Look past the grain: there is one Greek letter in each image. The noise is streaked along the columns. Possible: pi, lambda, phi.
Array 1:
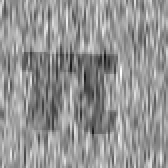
pi
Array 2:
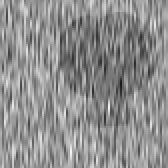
phi
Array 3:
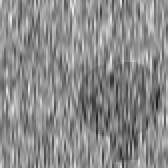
phi
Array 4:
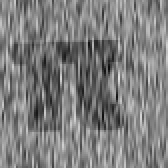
pi
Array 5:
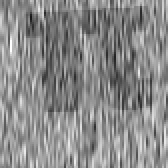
pi
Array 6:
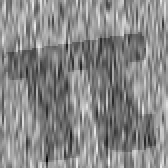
pi
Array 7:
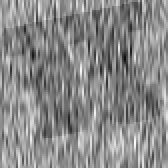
pi
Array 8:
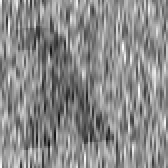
lambda
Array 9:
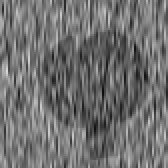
phi
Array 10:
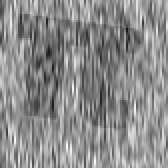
pi
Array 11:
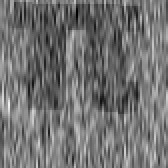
pi
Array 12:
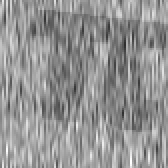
pi
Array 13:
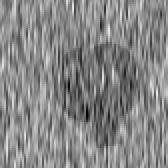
phi
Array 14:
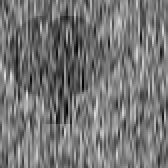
phi
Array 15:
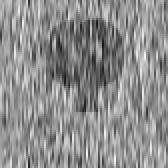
phi
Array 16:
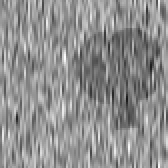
phi
